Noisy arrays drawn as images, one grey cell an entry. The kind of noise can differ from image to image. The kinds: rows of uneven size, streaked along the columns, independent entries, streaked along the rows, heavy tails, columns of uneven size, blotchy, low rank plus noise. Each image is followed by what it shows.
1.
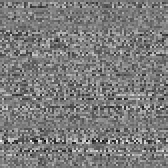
rows of uneven size
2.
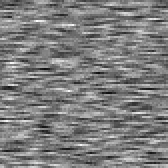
streaked along the rows
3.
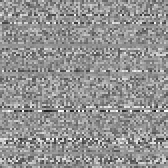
rows of uneven size
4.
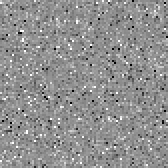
heavy tails
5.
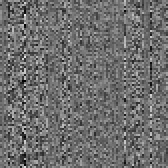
columns of uneven size
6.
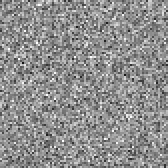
independent entries
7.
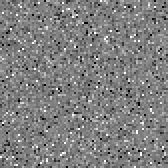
heavy tails
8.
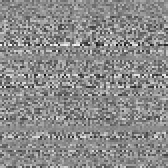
rows of uneven size
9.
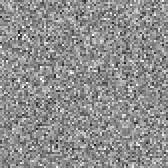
independent entries
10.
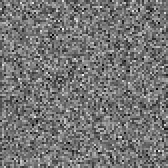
independent entries
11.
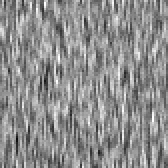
streaked along the columns
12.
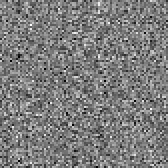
low rank plus noise
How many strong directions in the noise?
five to eight
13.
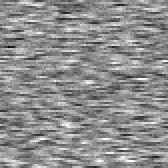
streaked along the rows
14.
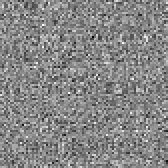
low rank plus noise
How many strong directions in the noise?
five to eight
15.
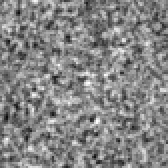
blotchy
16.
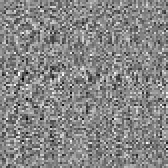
low rank plus noise
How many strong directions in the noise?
five to eight
